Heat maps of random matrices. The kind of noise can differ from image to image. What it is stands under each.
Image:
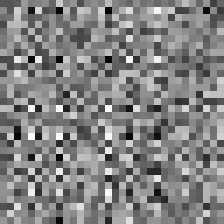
low rank plus noise
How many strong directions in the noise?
one
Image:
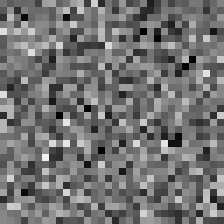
independent entries
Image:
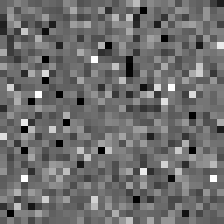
heavy tails
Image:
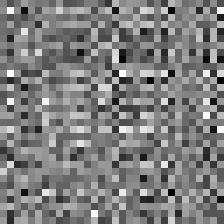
low rank plus noise
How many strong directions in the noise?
one
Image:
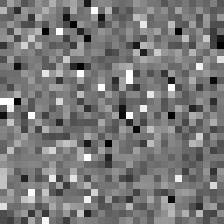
heavy tails
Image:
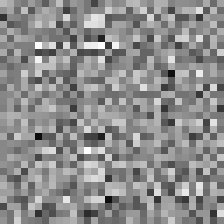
low rank plus noise
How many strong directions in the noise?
two
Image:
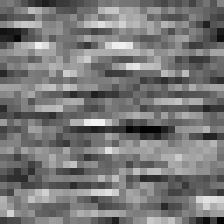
streaked along the rows
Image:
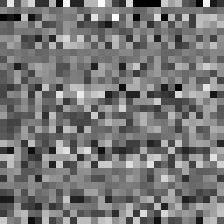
rows of uneven size
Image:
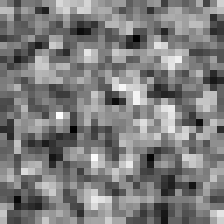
blotchy
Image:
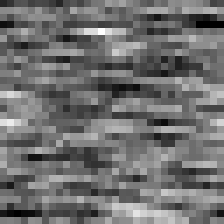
streaked along the rows
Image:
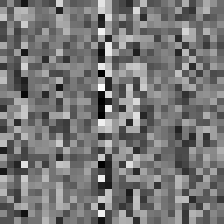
columns of uneven size
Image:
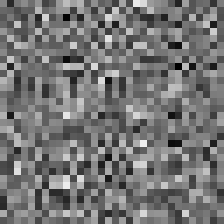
low rank plus noise
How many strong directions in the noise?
two
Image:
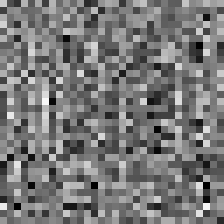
low rank plus noise
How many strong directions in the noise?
three or four
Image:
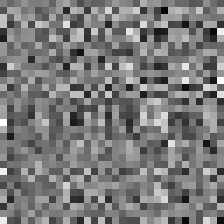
low rank plus noise
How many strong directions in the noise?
one
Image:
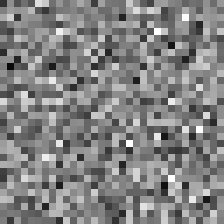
independent entries
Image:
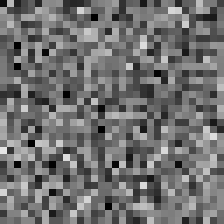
independent entries
